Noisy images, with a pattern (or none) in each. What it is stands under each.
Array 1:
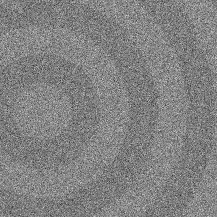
rings round one point
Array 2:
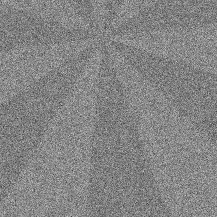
spokes from one point
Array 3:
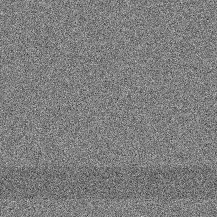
one horizontal stripe
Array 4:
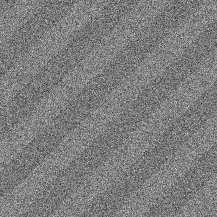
diagonal stripes
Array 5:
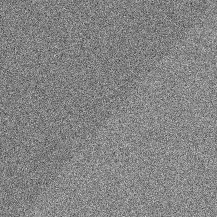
a sharp edge
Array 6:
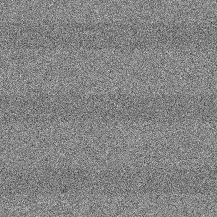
horizontal stripes
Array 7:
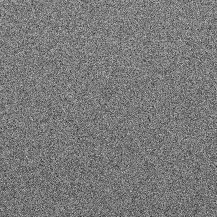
a smooth slope
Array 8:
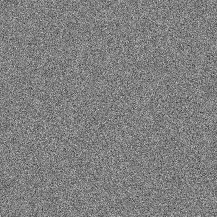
only noise
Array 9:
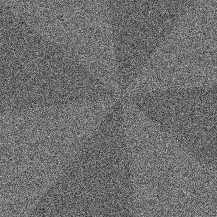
spokes from one point
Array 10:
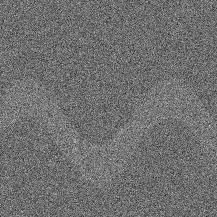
a wavy band
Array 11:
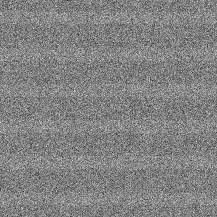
horizontal stripes
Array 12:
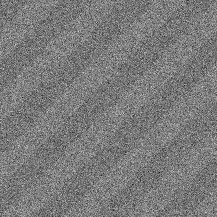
diagonal stripes
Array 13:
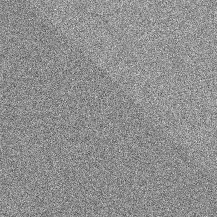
a sharp edge
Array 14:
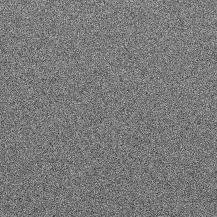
a smooth slope
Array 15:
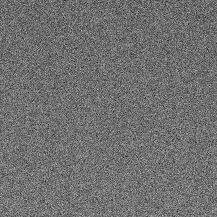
a smooth slope
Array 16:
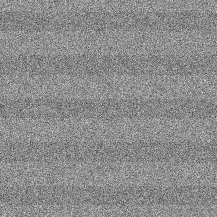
horizontal stripes
